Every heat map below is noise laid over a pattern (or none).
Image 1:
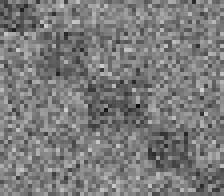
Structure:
blocks along the diagonal
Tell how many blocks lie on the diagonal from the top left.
5
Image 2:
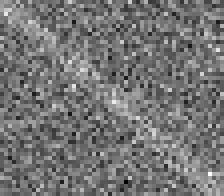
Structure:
a diagonal band
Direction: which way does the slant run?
top left to bottom right
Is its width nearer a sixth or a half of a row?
a sixth
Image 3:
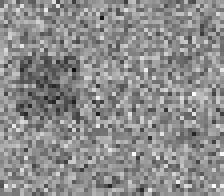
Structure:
one block
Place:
middle left
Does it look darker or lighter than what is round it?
darker
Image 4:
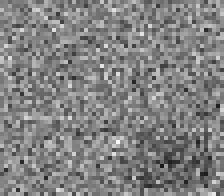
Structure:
one block
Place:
bottom right
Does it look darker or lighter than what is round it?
darker
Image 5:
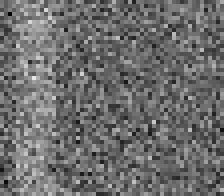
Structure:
one band of columns
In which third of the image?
left
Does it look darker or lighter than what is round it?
lighter
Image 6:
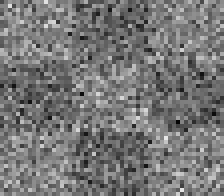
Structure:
a checkerboard
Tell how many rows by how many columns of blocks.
3 by 3
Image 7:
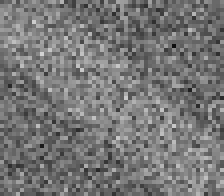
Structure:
a diagonal band
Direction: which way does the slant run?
top left to bottom right
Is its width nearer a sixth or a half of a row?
a half
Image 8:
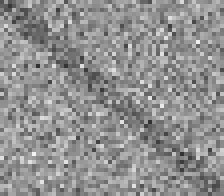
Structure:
a diagonal band
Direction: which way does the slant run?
top left to bottom right
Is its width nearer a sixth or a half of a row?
a sixth
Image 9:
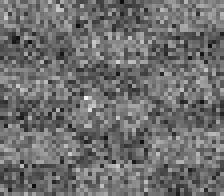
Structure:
a checkerboard
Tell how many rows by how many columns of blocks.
6 by 3
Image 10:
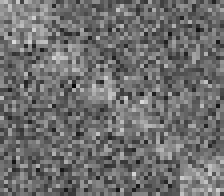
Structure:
blocks along the diagonal
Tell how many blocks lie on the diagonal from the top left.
6
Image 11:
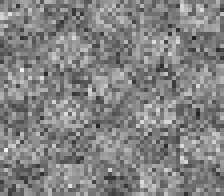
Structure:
a checkerboard
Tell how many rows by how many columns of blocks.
6 by 5
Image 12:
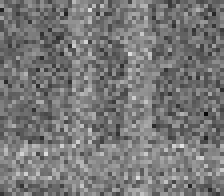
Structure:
bands of rows crossing bands of columns
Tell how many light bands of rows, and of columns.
1 and 2
